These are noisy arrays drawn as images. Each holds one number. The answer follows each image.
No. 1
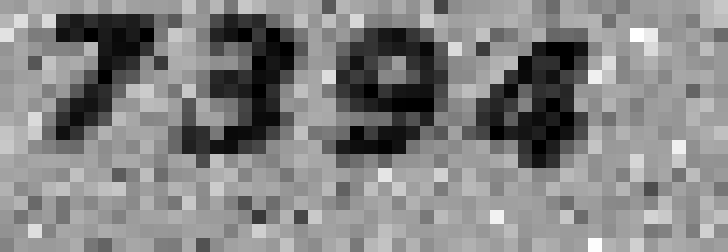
7394
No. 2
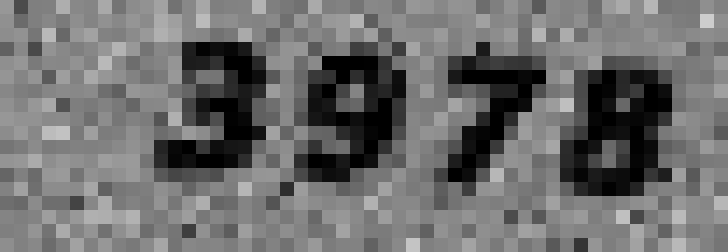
3978
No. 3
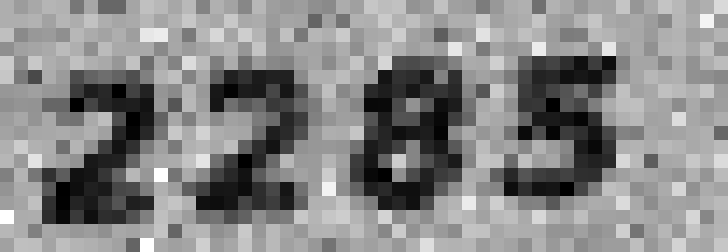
2285
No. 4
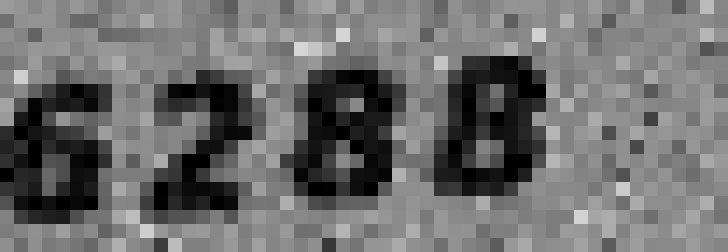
6288
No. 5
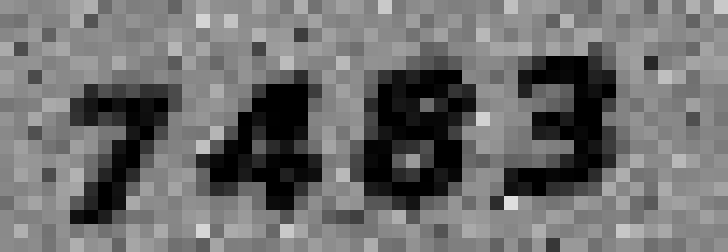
7483
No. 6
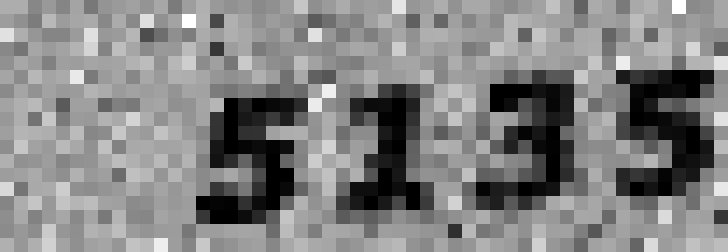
5135
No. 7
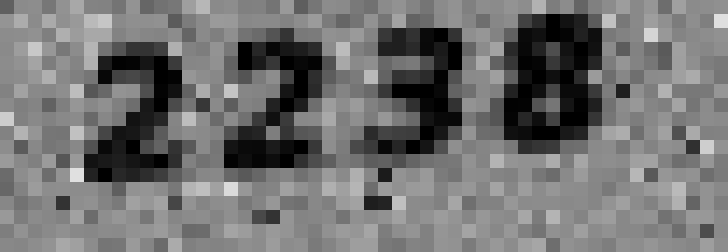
2238
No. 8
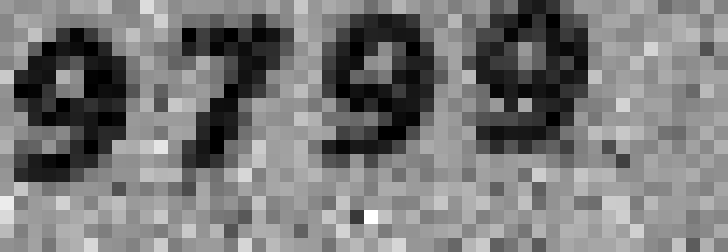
9799
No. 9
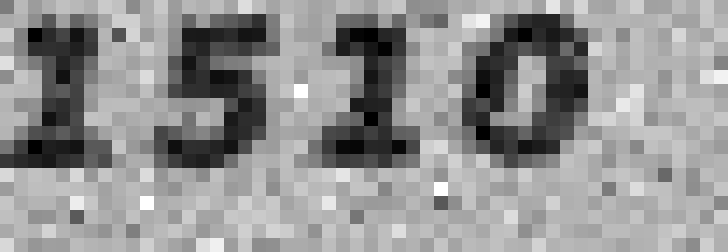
1510
